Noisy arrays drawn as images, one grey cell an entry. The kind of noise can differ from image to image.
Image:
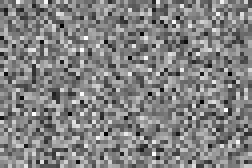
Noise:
independent entries
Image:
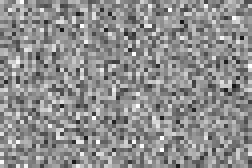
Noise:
independent entries
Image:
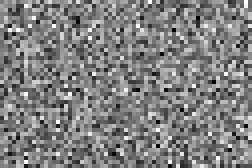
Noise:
independent entries
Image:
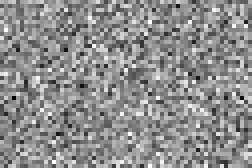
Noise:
independent entries
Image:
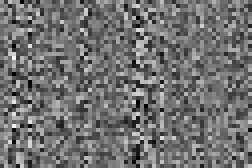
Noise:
columns of uneven size
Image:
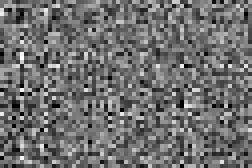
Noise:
low rank plus noise
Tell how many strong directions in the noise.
two
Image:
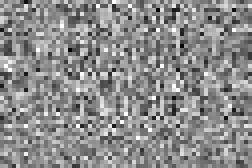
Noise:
low rank plus noise
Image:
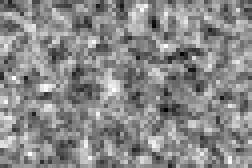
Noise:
blotchy
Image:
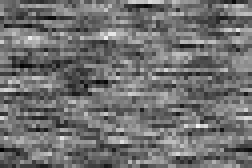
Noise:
streaked along the rows
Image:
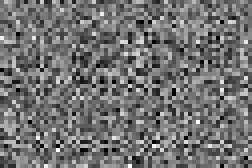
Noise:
low rank plus noise
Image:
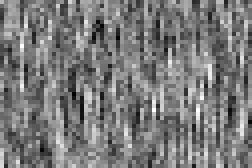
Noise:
streaked along the columns
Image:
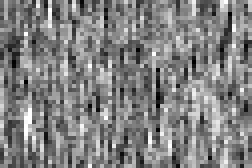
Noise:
streaked along the columns
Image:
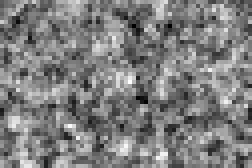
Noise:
blotchy
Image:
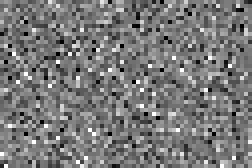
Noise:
heavy tails
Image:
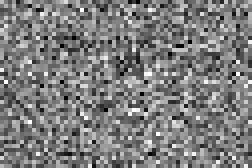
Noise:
low rank plus noise
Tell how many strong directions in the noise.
five to eight
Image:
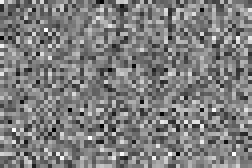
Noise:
low rank plus noise
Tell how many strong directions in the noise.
one
